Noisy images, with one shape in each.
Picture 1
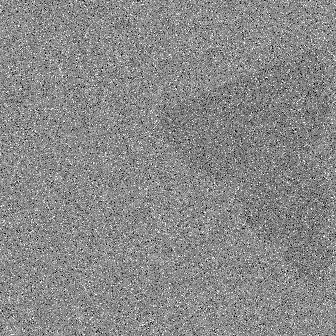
chess pawn
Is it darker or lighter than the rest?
darker
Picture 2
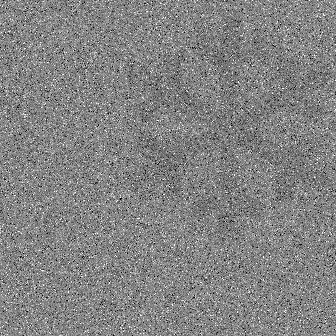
snowflake
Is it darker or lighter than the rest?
darker
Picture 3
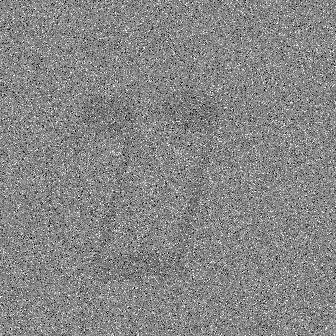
pair of musical notes
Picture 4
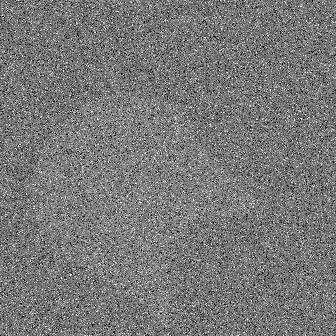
cat's head
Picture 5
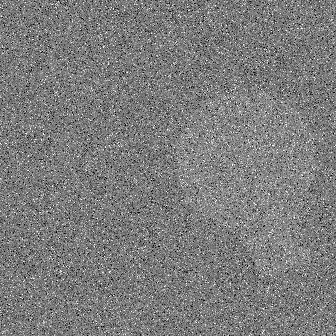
light bulb
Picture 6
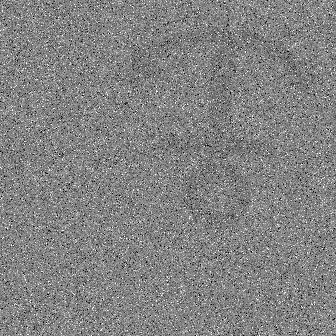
anchor
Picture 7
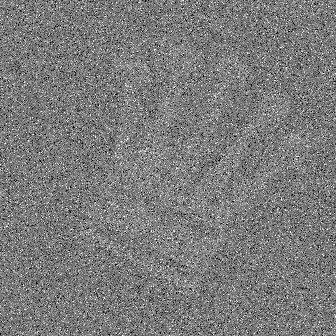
chess queen
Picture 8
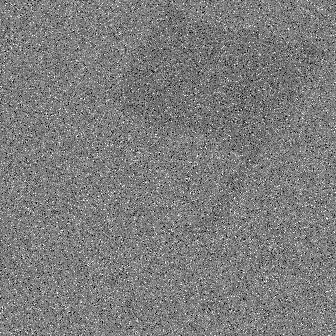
flag
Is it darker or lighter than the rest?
darker
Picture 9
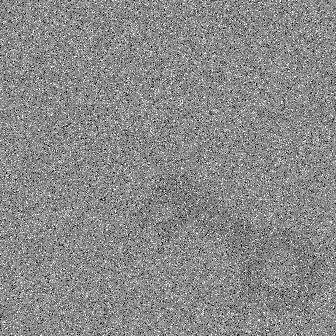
key
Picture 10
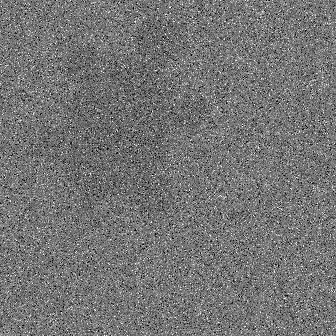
turtle
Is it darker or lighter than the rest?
darker
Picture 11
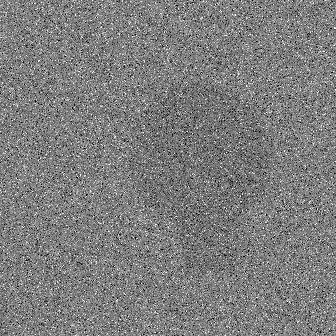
light bulb
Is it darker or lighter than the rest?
darker
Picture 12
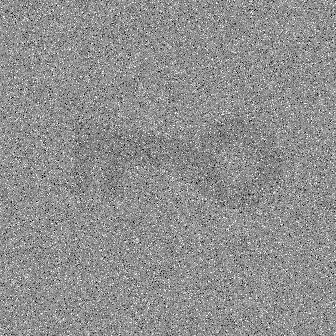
key
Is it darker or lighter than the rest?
darker
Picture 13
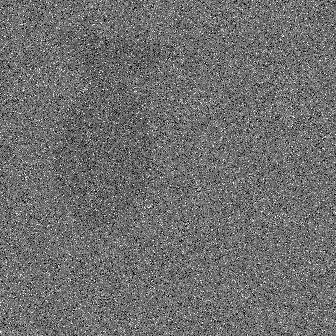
fish
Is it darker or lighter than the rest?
darker
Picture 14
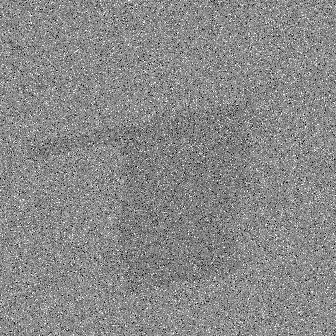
flag
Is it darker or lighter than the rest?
darker
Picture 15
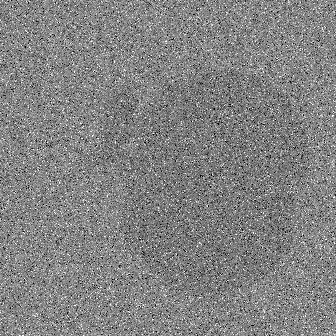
apple
